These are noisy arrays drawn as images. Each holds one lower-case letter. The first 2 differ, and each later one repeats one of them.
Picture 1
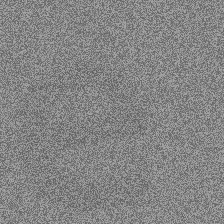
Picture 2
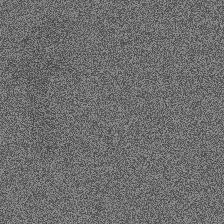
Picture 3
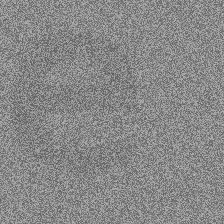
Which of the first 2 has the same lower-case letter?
1
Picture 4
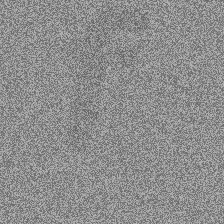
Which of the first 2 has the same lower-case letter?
2
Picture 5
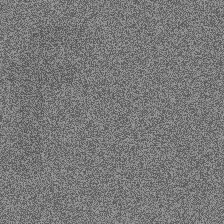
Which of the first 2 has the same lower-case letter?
2
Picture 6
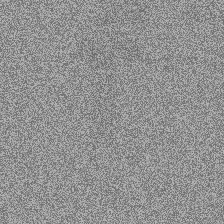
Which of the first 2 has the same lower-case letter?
2
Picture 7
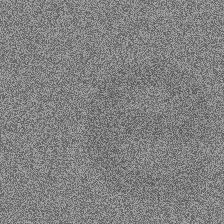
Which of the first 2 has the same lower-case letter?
1
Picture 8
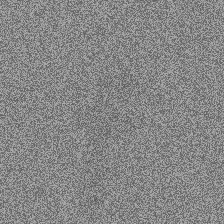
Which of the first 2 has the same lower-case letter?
2
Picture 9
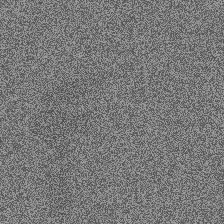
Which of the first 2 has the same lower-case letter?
2
